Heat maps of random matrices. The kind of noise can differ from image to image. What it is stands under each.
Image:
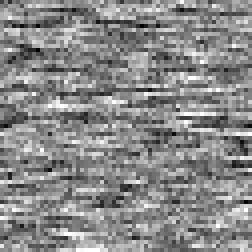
streaked along the rows
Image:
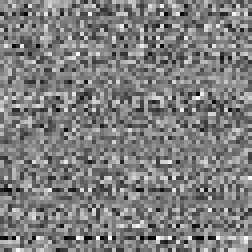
rows of uneven size
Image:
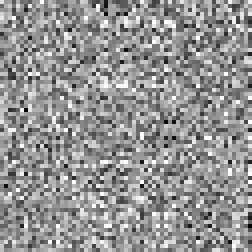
low rank plus noise
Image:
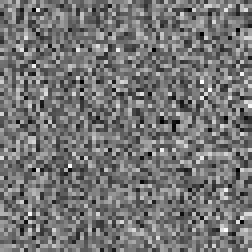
low rank plus noise
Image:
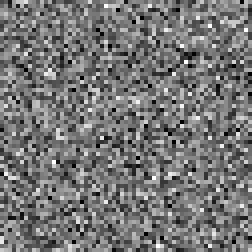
independent entries
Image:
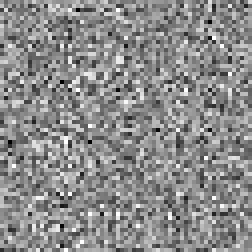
low rank plus noise
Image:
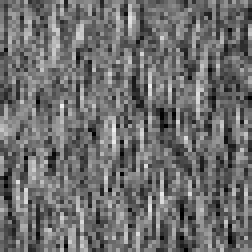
streaked along the columns
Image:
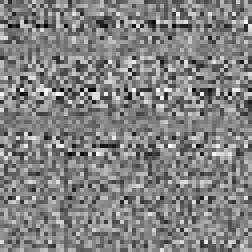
rows of uneven size
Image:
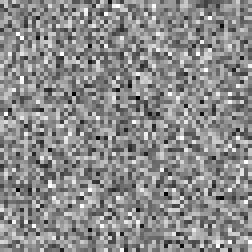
independent entries
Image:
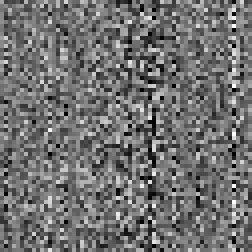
columns of uneven size
